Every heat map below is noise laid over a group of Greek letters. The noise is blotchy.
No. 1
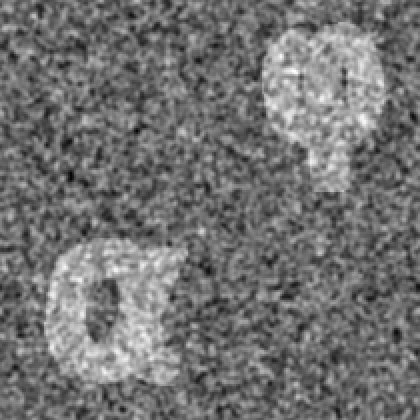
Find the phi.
top right
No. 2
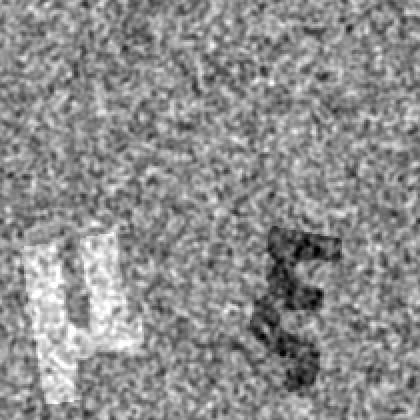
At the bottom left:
mu
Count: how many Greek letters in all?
2
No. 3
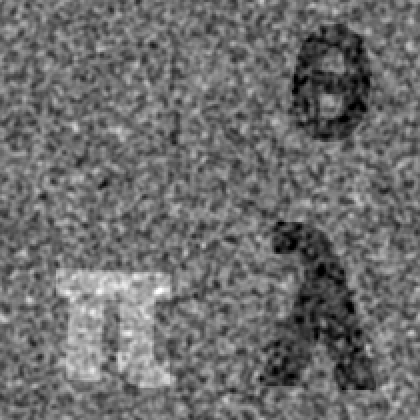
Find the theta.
top right
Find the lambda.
bottom right
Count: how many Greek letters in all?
3
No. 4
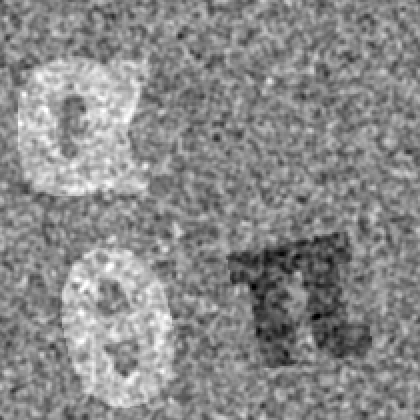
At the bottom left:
theta
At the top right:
nothing
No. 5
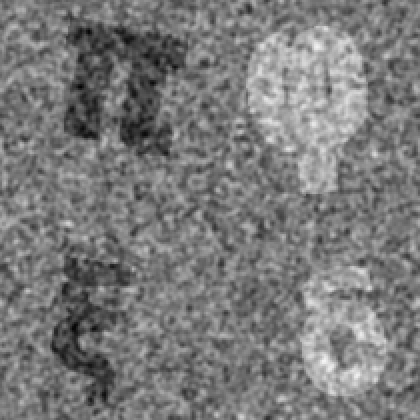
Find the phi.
top right
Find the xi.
bottom left
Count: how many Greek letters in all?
4
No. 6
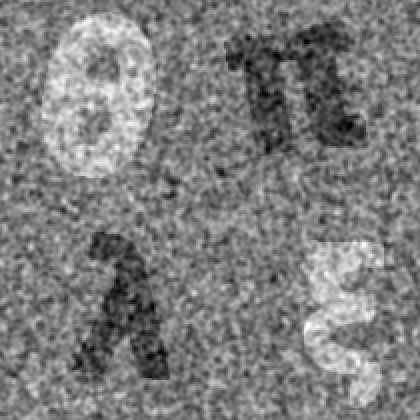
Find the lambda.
bottom left
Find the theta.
top left
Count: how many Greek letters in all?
4
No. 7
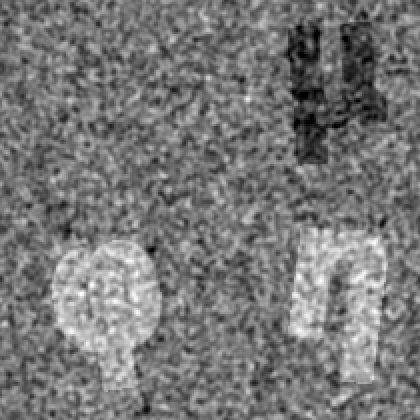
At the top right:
mu
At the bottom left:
phi
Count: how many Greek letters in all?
3
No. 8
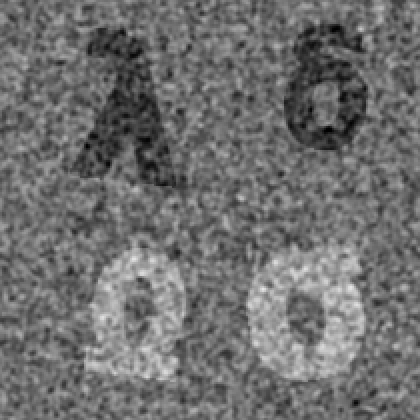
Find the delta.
top right
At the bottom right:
sigma
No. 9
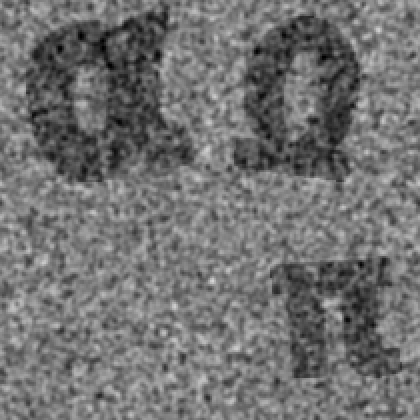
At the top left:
alpha
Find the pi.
bottom right
